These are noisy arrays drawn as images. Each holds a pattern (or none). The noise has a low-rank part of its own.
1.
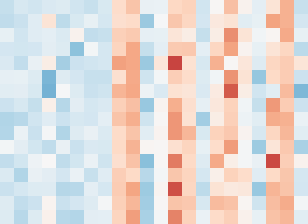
bands of columns
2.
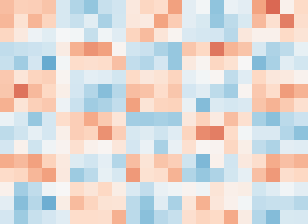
a checkerboard
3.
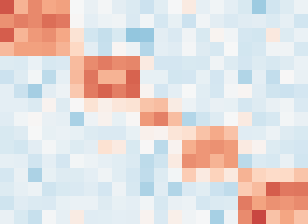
blocks along the diagonal
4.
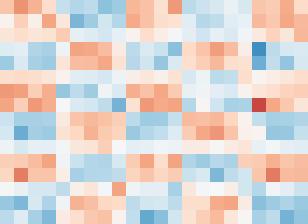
a checkerboard
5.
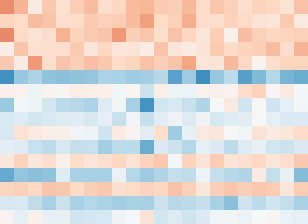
bands of rows
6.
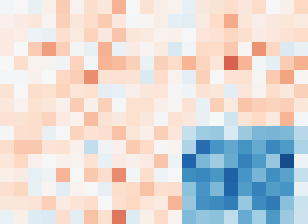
one block
